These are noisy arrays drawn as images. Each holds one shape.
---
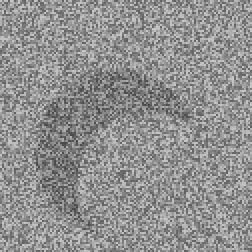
crescent
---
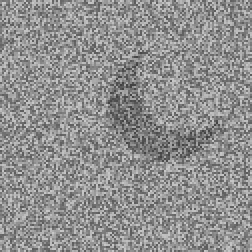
crescent
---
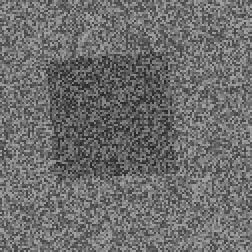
square
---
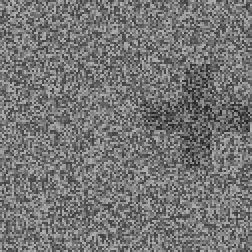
cross
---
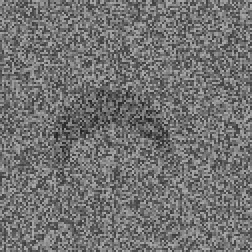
crescent
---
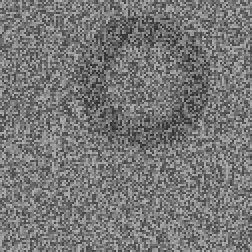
ring
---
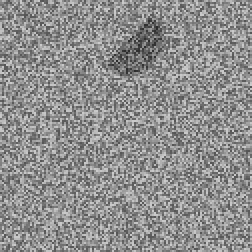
half disc
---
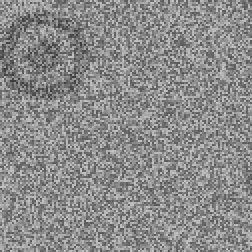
bullseye
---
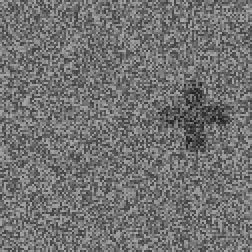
cross
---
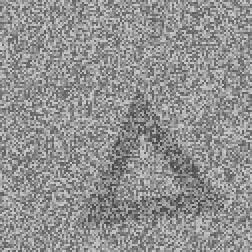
triangle frame
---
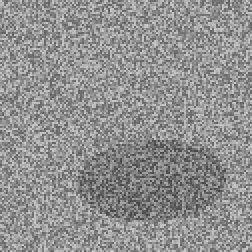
ellipse
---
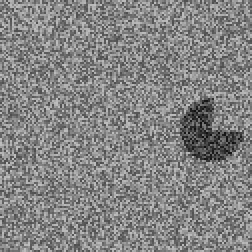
disc with a wedge cut out
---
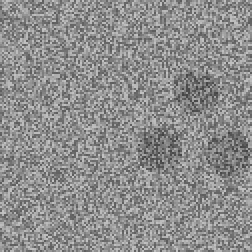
three dots
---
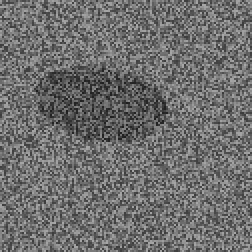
ellipse
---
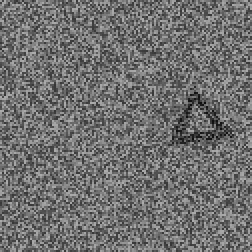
triangle frame
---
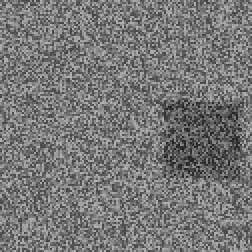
square
